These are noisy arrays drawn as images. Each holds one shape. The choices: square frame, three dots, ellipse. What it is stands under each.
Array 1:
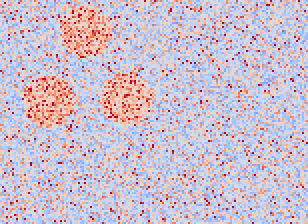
three dots
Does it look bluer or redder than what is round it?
redder
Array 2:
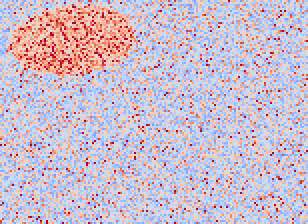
ellipse
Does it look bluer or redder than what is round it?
redder
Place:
top left
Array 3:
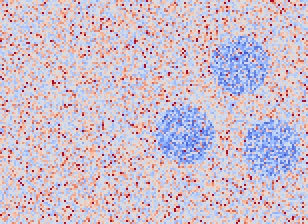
three dots
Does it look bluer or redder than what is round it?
bluer
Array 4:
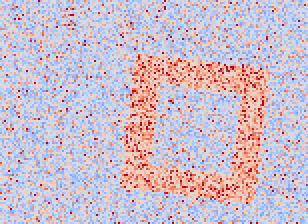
square frame
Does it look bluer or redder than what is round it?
redder
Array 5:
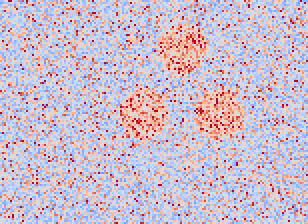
three dots
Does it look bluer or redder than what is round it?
redder
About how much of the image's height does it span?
half
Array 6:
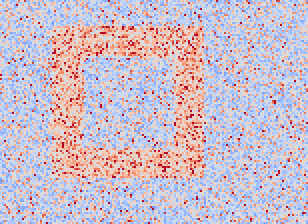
square frame
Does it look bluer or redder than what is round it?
redder
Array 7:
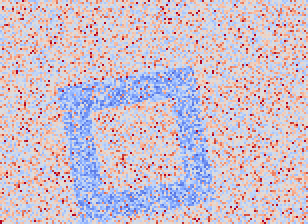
square frame
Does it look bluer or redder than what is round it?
bluer
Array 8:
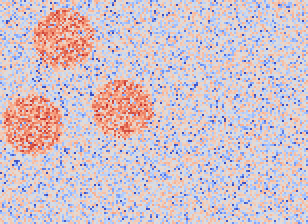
three dots
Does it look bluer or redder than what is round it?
redder
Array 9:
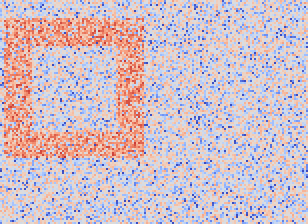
square frame
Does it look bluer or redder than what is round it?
redder
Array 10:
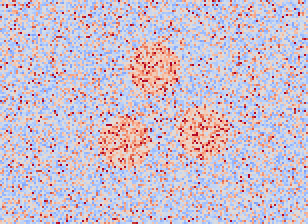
three dots
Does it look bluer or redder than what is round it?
redder
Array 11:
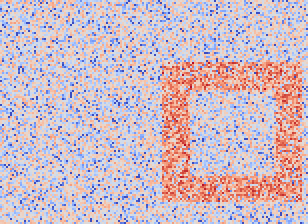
square frame
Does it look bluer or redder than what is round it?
redder
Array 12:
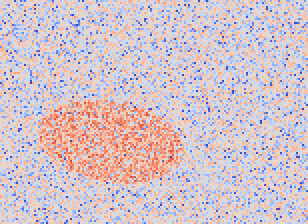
ellipse
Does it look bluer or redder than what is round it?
redder
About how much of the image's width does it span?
half
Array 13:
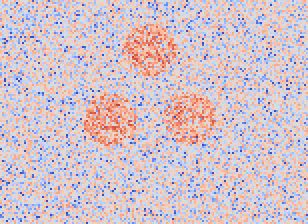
three dots
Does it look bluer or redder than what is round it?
redder
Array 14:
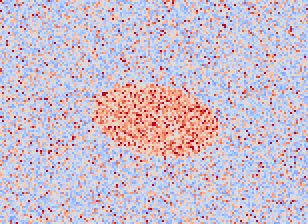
ellipse
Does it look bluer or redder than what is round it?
redder
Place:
centre
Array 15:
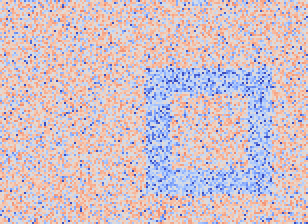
square frame
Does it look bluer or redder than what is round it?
bluer
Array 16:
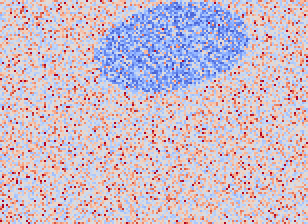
ellipse
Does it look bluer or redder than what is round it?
bluer
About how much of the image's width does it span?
half
